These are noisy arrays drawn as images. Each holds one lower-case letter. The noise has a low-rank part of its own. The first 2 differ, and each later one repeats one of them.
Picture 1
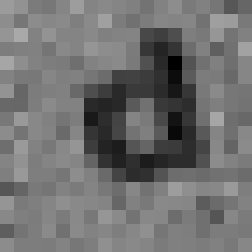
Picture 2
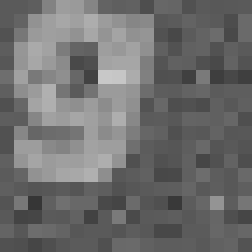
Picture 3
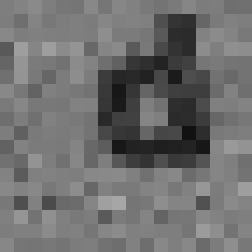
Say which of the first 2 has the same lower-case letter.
1
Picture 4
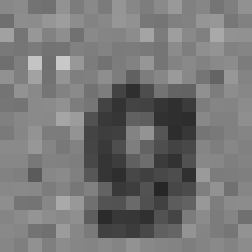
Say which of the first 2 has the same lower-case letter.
2
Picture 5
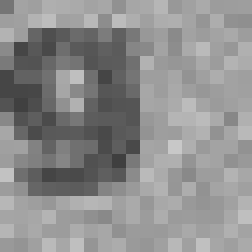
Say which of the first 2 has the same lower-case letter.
2
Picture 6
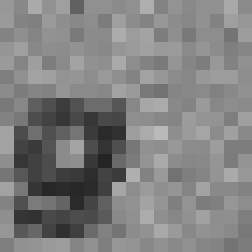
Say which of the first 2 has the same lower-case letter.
2
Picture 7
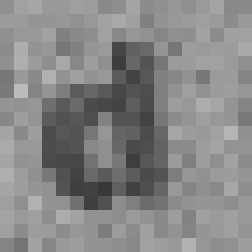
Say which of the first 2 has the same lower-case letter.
1
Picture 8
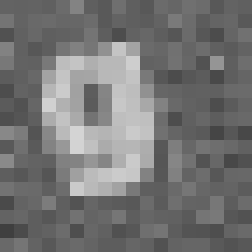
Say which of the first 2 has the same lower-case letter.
2
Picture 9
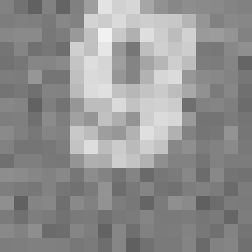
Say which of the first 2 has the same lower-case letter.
2
